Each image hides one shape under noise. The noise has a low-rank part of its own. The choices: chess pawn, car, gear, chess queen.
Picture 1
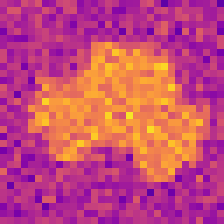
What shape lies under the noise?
car
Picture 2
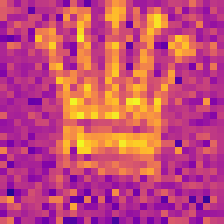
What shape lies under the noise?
chess queen
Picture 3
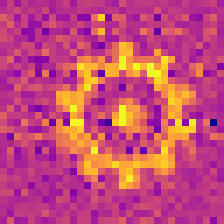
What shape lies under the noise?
gear
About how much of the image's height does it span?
two thirds
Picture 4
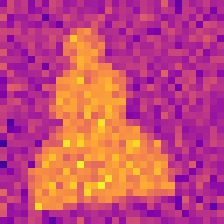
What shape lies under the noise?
chess pawn
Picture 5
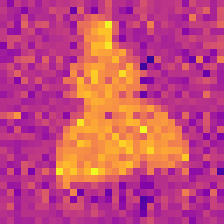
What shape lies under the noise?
chess pawn
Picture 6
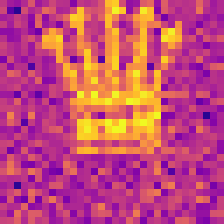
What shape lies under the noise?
chess queen
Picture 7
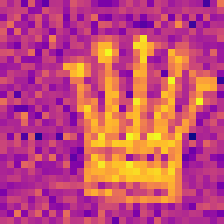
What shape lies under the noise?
chess queen
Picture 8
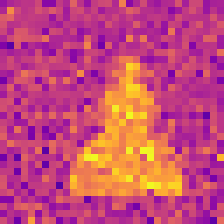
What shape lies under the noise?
chess pawn
